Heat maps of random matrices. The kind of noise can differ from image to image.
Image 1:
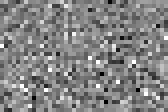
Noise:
heavy tails
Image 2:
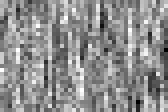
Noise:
streaked along the columns
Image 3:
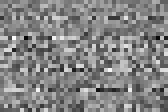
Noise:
rows of uneven size
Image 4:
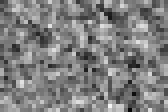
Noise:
blotchy
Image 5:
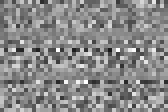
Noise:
rows of uneven size
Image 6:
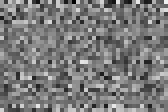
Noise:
rows of uneven size
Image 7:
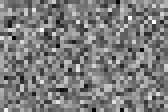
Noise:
independent entries
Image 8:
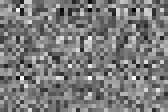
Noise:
low rank plus noise
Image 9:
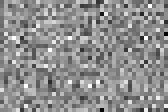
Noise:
low rank plus noise
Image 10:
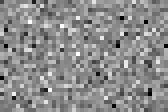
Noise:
heavy tails
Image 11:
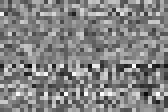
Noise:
rows of uneven size
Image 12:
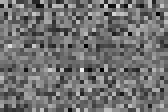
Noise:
rows of uneven size
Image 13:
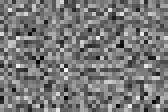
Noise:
low rank plus noise
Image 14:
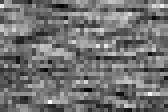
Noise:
streaked along the rows
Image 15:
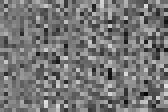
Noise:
columns of uneven size
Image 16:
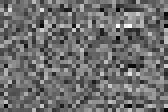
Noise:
low rank plus noise
